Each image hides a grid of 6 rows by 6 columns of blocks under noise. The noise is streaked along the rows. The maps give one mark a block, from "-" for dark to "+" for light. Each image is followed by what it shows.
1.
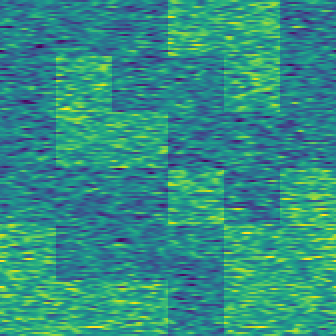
- - - + + -
- + - - + -
- + + - - -
- - - + - +
+ - - - + +
+ + + - + +
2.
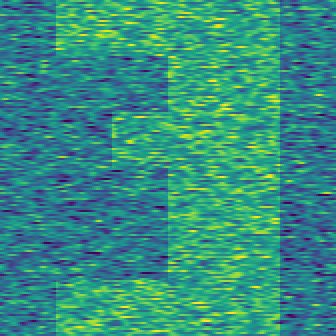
- + + + + -
- - - + + -
- - + + + -
- - - + + -
- - - + + -
- + + + + -
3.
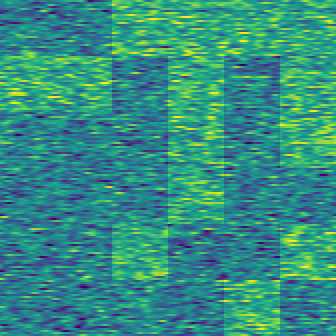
- - + + + +
+ + - + - +
- - - + - +
- - - + - -
- - + - - +
- - - - + -
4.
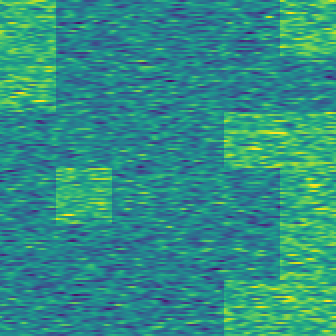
+ - - - - +
+ - - - - -
- - - - + +
- + - - - +
- - - - - +
- - - - + +
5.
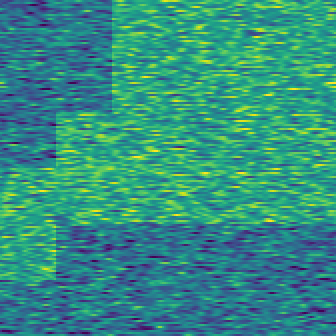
- - + + + +
- - + + + +
- + + + + +
+ + + + + +
+ - - - - -
- - - - - -
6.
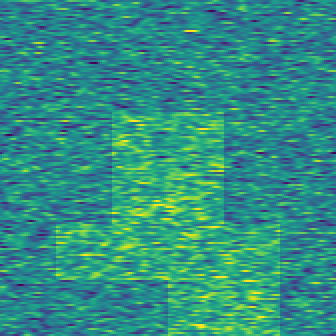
- - - - - -
- - - - - -
- - + + - -
- - + + - -
- + + + + -
- - - + + -
